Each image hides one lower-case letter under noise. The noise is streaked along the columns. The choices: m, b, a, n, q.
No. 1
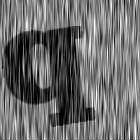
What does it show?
dark q
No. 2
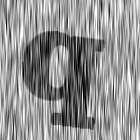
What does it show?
dark q
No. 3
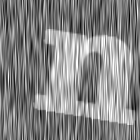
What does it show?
light n
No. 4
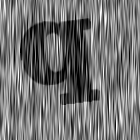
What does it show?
dark q
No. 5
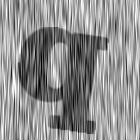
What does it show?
dark q
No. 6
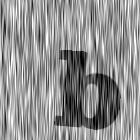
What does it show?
dark b
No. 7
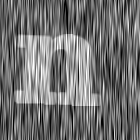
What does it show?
light n
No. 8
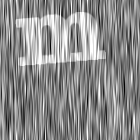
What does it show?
light m
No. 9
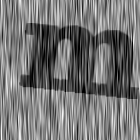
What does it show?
dark m
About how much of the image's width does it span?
nearly all
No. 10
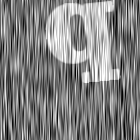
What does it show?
light q
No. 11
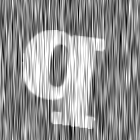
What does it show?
light q
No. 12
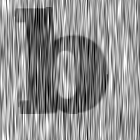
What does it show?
dark b
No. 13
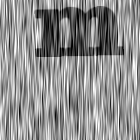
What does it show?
dark m
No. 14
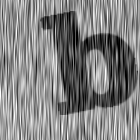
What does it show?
dark b
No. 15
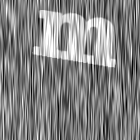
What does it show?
light m
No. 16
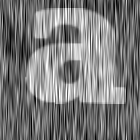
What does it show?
light a
